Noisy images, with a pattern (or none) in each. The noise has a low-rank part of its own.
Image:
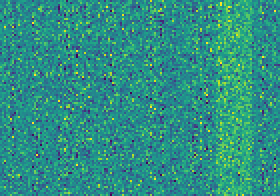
one band of columns
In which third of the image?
right
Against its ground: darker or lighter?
lighter
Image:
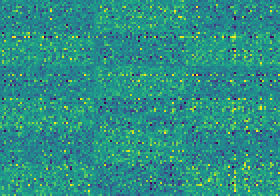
a checkerboard
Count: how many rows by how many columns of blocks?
6 by 3
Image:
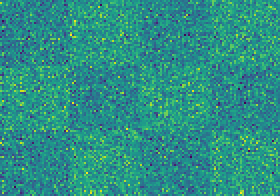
a checkerboard
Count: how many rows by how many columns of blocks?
3 by 4
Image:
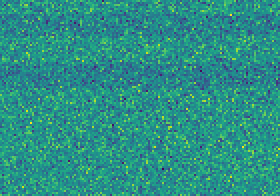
bands of rows
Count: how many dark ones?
2
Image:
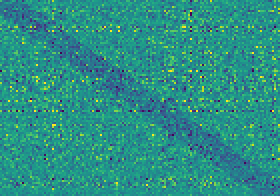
a diagonal band
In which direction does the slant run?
top left to bottom right
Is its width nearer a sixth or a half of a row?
a sixth
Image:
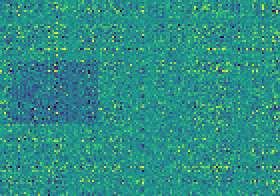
one block
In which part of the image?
middle left
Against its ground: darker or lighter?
darker
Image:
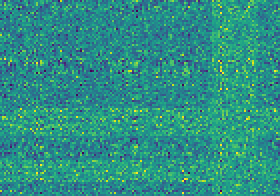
bands of rows crossing bands of columns
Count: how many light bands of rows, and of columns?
2 and 1
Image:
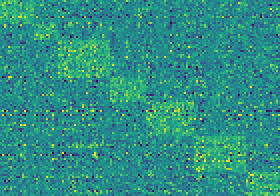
blocks along the diagonal
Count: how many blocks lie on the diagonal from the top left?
7
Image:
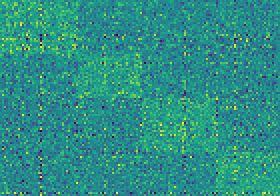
blocks along the diagonal
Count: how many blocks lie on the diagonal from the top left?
4
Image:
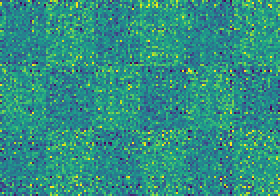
a checkerboard
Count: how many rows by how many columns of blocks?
3 by 6
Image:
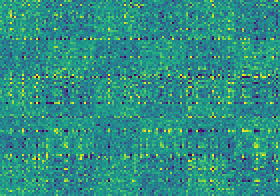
a checkerboard
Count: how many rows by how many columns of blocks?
5 by 6
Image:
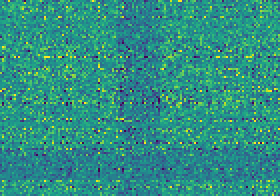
bands of rows crossing bands of columns
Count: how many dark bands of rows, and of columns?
1 and 1
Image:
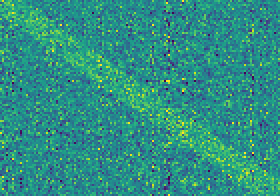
a diagonal band
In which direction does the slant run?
top left to bottom right
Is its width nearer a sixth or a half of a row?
a sixth
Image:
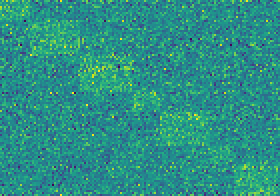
blocks along the diagonal
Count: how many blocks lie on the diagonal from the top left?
7
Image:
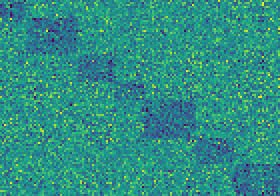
blocks along the diagonal
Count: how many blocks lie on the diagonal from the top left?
7
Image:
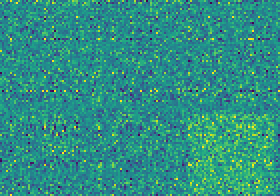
one block
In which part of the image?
bottom right
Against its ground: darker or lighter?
lighter
